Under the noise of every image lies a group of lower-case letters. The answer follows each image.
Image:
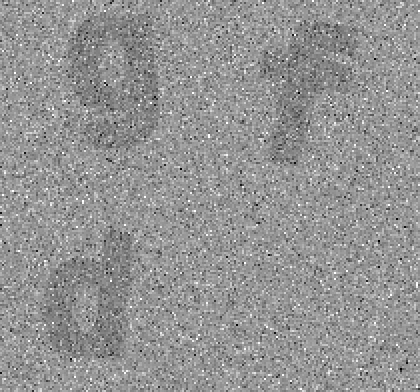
top left: g; top right: f; bottom left: d
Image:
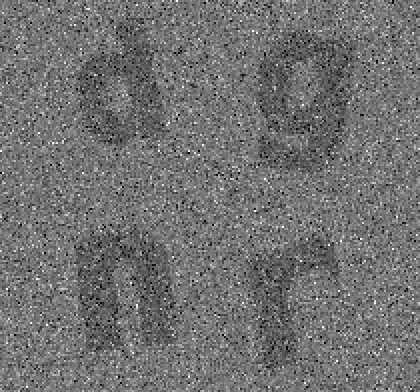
top left: d; top right: g; bottom left: n; bottom right: r
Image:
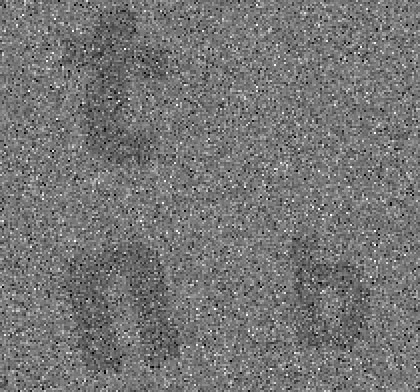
top left: t; bottom left: n; bottom right: b
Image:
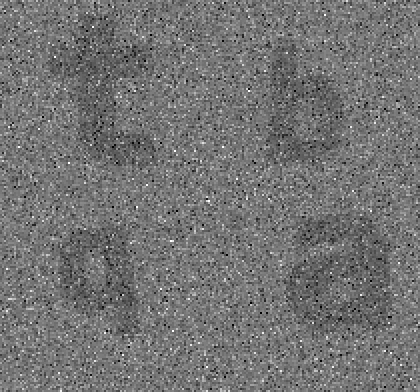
top left: t; top right: b; bottom left: q; bottom right: a
